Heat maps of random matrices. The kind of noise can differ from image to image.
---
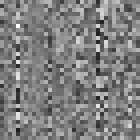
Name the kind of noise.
columns of uneven size
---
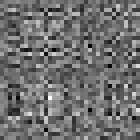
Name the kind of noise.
low rank plus noise
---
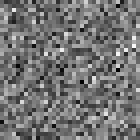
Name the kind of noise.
independent entries
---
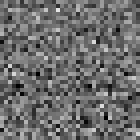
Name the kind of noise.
low rank plus noise
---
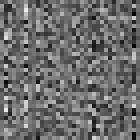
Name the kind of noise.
columns of uneven size
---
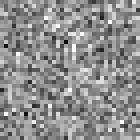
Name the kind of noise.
independent entries
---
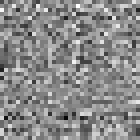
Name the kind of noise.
low rank plus noise
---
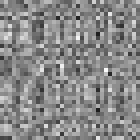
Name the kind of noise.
low rank plus noise
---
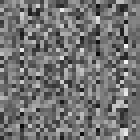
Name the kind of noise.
columns of uneven size
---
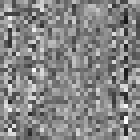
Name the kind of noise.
columns of uneven size
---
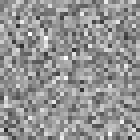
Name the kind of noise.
independent entries
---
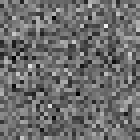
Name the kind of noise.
independent entries
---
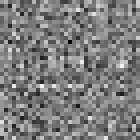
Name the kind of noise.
low rank plus noise
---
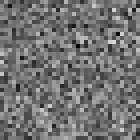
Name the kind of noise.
independent entries
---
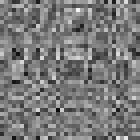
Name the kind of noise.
low rank plus noise
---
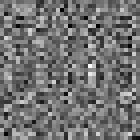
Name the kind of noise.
low rank plus noise
